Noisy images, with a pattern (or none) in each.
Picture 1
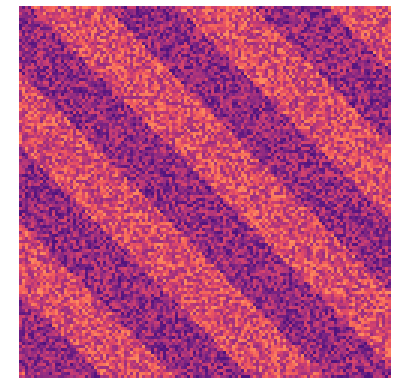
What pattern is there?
diagonal stripes
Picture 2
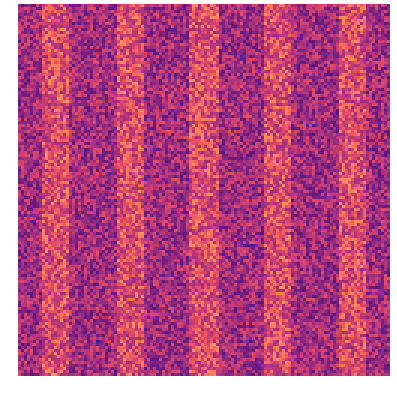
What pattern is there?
vertical stripes
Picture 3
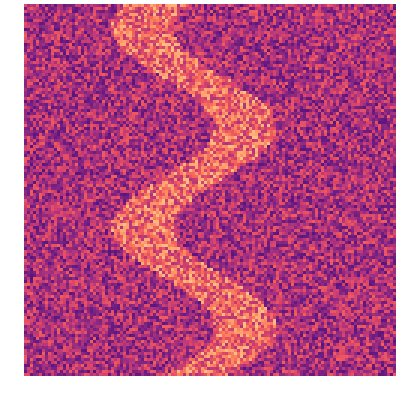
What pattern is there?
a wavy band
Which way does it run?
top to bottom
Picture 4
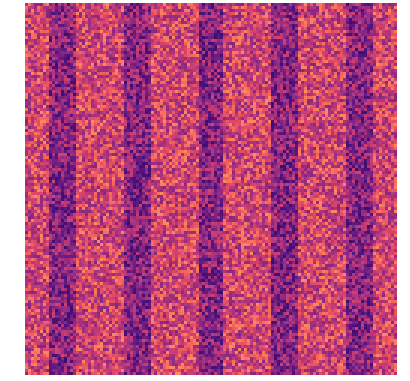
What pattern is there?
vertical stripes
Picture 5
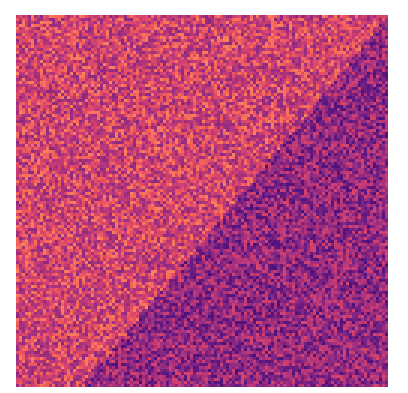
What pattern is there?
a sharp edge
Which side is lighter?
top left
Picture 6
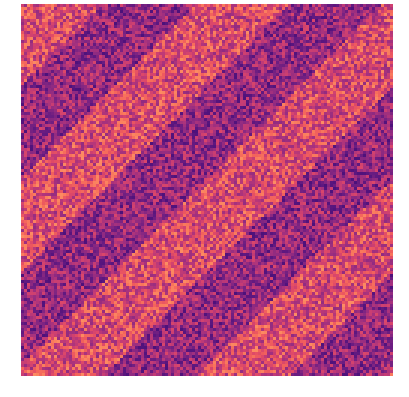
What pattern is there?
diagonal stripes
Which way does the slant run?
bottom left to top right
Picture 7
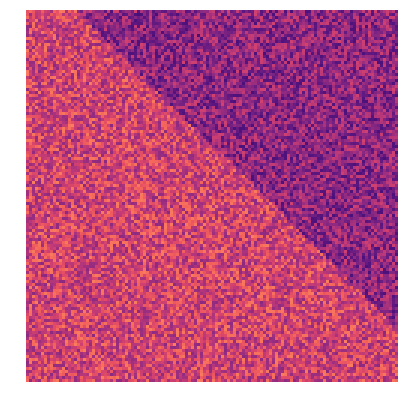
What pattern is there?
a sharp edge
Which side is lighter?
bottom left
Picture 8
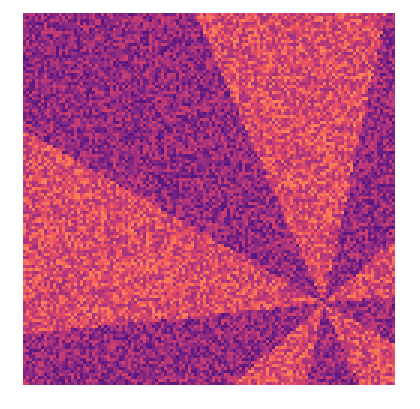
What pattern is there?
spokes from one point
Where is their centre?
bottom right
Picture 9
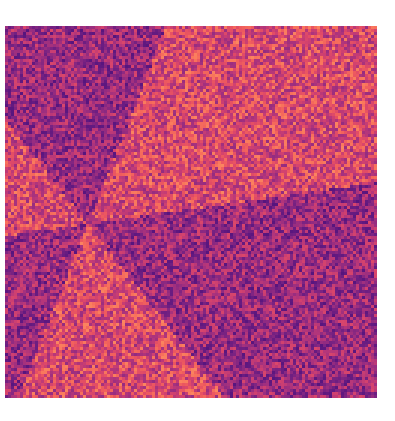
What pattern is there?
spokes from one point
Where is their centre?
middle left
